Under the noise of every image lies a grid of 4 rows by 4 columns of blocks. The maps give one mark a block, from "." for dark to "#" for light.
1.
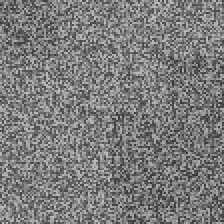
.###
###.
##..
##..
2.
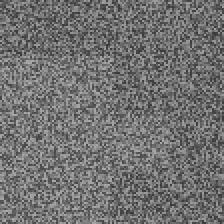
....
##..
###.
##..
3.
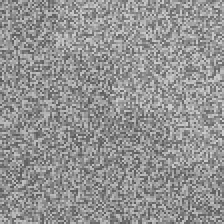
.###
..##
...#
....
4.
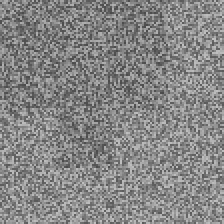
...#
...#
#.##
####
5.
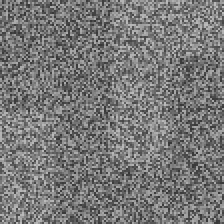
..##
..#.
#.#.
#...
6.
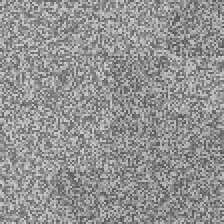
###.
##.#
##..
#...
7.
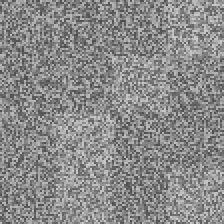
...#
..#.
.#..
.#.#
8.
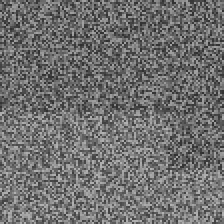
....
....
###.
####
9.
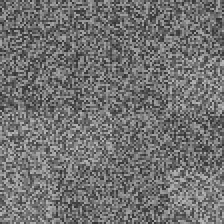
....
...#
##..
#..#
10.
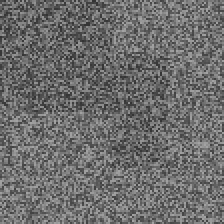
..##
...#
##.#
####
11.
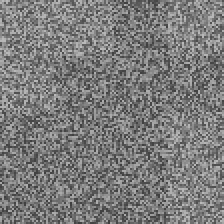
##.#
#...
...#
...#
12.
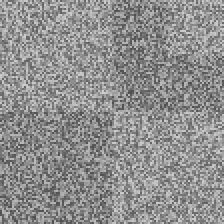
##.#
##..
..##
..##
